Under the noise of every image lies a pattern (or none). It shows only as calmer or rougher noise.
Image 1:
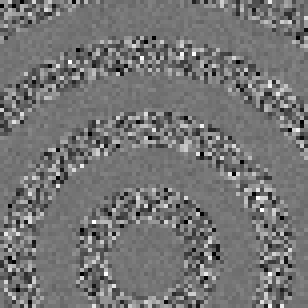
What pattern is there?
rings round one point
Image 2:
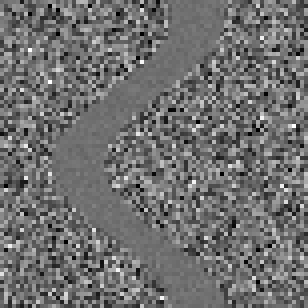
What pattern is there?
a wavy band
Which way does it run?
top to bottom
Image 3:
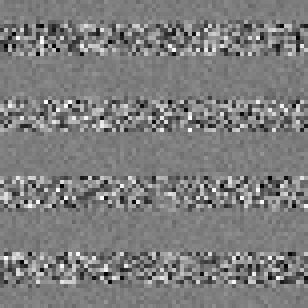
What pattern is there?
horizontal stripes
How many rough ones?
4
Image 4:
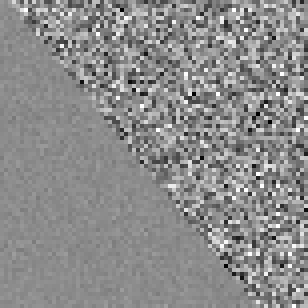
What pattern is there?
a sharp edge
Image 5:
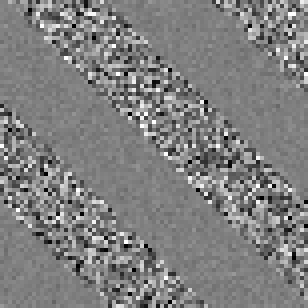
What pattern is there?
diagonal stripes
